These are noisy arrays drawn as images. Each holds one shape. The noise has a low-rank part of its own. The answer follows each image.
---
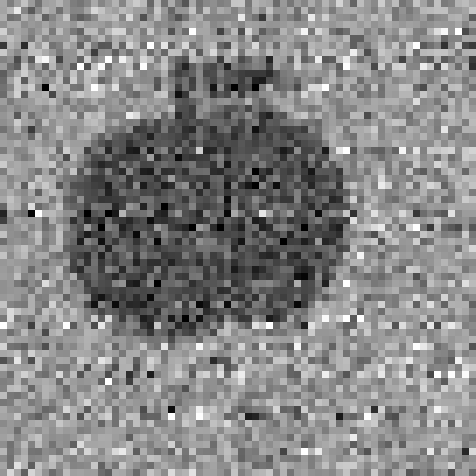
apple
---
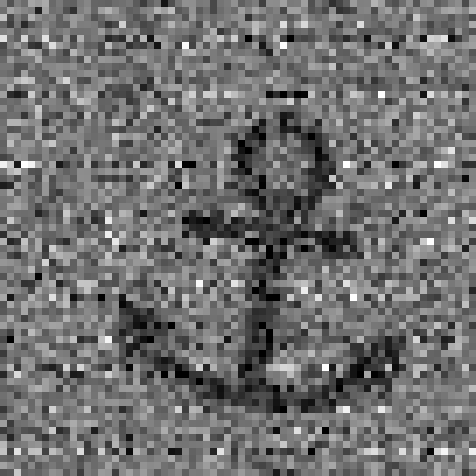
anchor
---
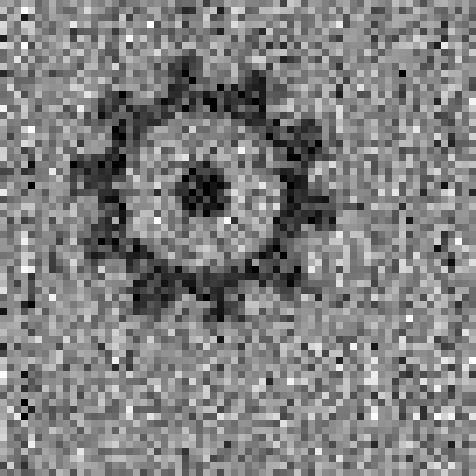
gear
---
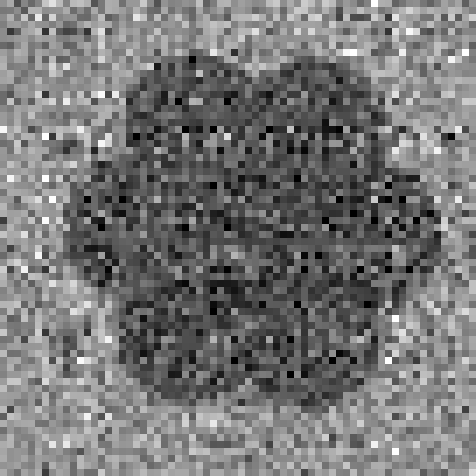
flower
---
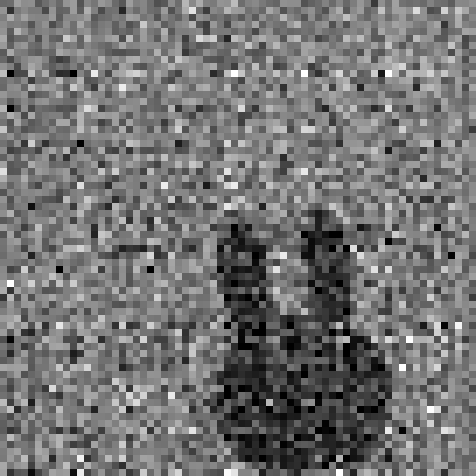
rabbit's head
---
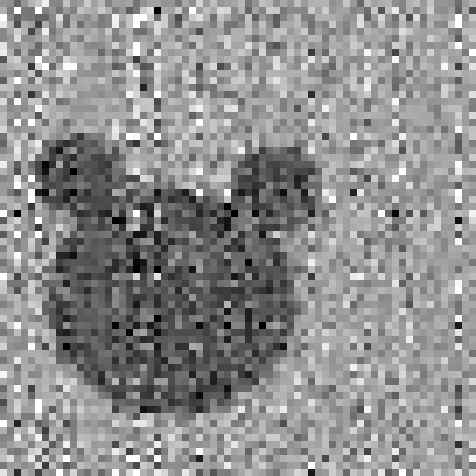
bear's head
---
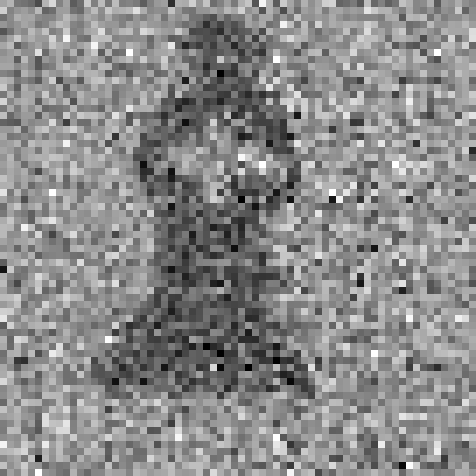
chess bishop
